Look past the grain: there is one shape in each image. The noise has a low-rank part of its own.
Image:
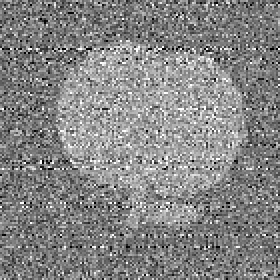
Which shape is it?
apple
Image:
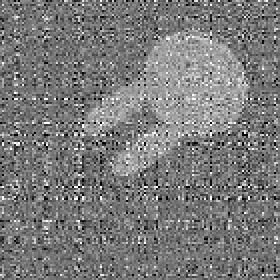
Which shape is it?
rabbit's head
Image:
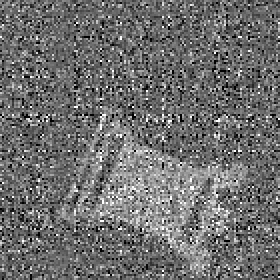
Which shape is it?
chess rook
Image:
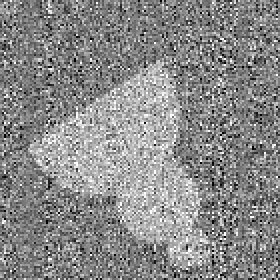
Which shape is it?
chess pawn
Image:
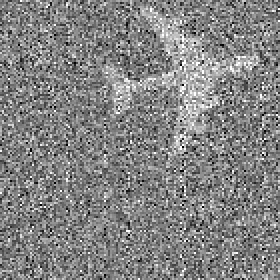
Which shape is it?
airplane
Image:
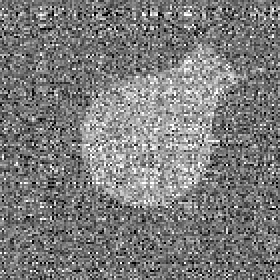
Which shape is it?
light bulb
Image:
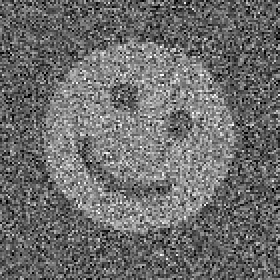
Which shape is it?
smiling face
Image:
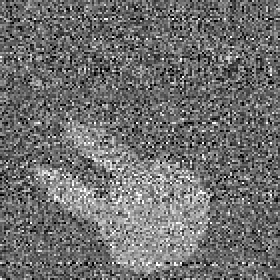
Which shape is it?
rabbit's head
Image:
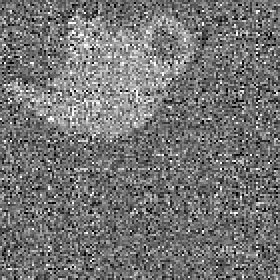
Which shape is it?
teapot
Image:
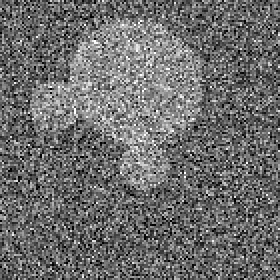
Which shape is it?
bear's head
